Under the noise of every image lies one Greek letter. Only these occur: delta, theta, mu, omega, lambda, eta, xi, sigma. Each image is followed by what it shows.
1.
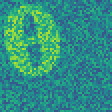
theta
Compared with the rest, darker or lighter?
lighter
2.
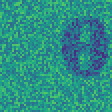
theta
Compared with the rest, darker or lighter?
darker
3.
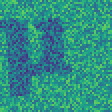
mu
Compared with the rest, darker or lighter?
darker
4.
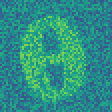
theta
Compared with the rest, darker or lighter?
lighter
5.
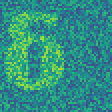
delta
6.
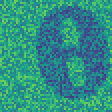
theta
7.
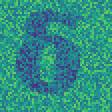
delta
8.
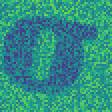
sigma
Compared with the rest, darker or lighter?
darker
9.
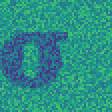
sigma
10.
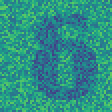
delta
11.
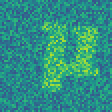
mu
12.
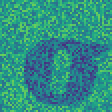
sigma
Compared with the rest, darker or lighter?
darker
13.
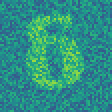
delta
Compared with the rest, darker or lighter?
lighter
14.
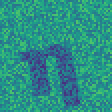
eta
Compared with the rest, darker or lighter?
darker
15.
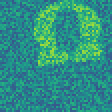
omega
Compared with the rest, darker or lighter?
lighter
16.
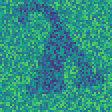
lambda
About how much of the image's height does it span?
nearly all
